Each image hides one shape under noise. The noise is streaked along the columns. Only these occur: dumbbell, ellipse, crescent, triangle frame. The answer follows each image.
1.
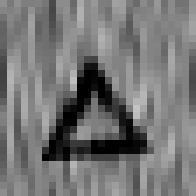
triangle frame
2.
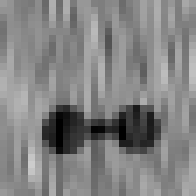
dumbbell
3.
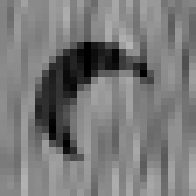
crescent
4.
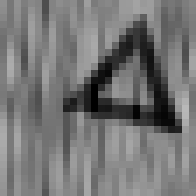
triangle frame
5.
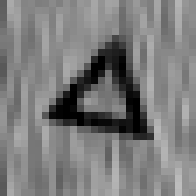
triangle frame
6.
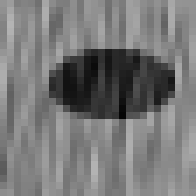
ellipse
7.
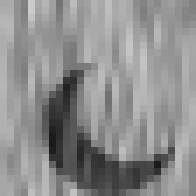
crescent
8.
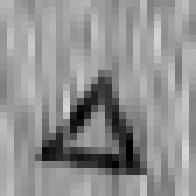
triangle frame
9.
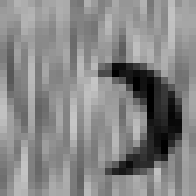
crescent
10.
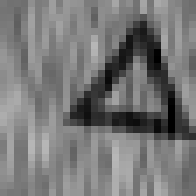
triangle frame
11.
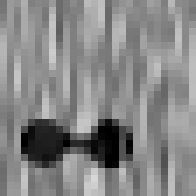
dumbbell
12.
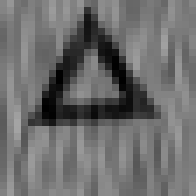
triangle frame
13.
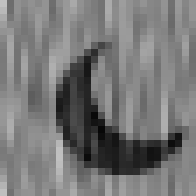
crescent
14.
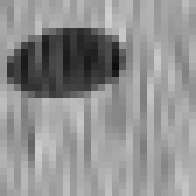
ellipse
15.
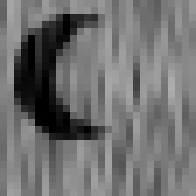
crescent
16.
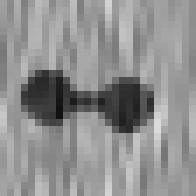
dumbbell
